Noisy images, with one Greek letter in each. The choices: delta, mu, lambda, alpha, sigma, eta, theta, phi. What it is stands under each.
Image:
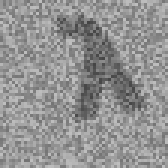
lambda
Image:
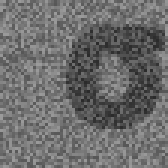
sigma
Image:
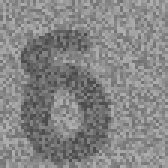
delta
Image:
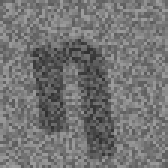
eta
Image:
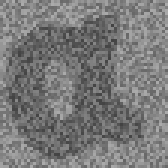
alpha
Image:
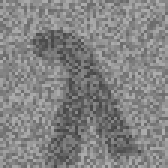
lambda
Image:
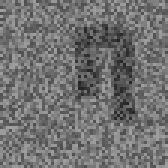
eta
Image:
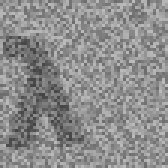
lambda
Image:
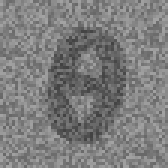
theta
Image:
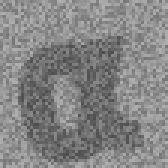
alpha
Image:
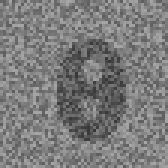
theta
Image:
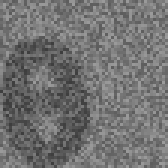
theta
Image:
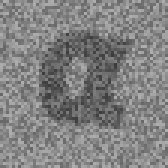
alpha
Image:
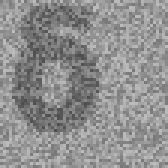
delta
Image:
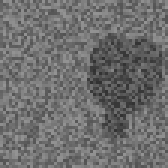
phi
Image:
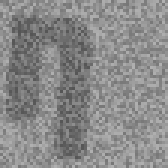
eta
